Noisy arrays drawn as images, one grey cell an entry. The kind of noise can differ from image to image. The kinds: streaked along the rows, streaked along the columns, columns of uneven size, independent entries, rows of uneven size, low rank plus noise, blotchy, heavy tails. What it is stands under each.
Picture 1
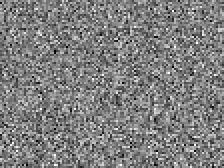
low rank plus noise
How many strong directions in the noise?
five to eight
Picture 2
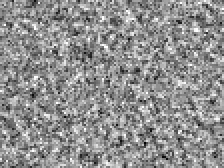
blotchy
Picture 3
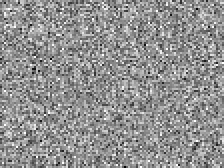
low rank plus noise
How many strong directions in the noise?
two
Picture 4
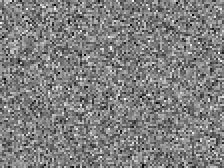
independent entries
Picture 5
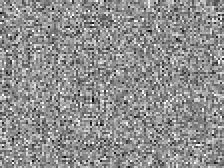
low rank plus noise
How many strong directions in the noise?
five to eight
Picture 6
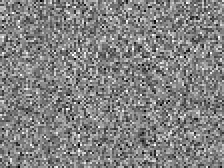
low rank plus noise
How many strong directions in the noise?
two
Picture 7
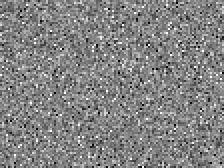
heavy tails
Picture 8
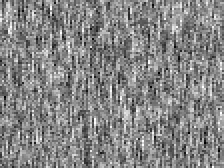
streaked along the columns
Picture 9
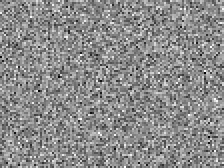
independent entries
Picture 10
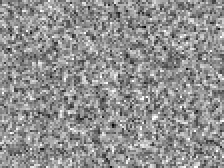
blotchy
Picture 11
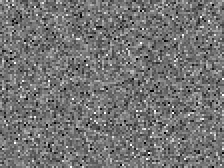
heavy tails
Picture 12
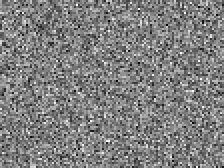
independent entries
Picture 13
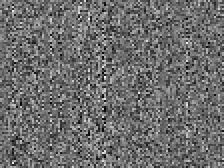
columns of uneven size
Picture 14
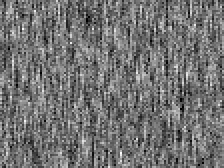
streaked along the columns
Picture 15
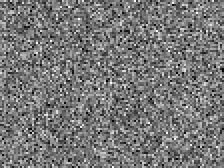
independent entries
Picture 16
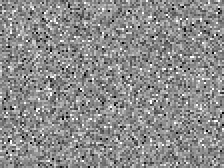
heavy tails
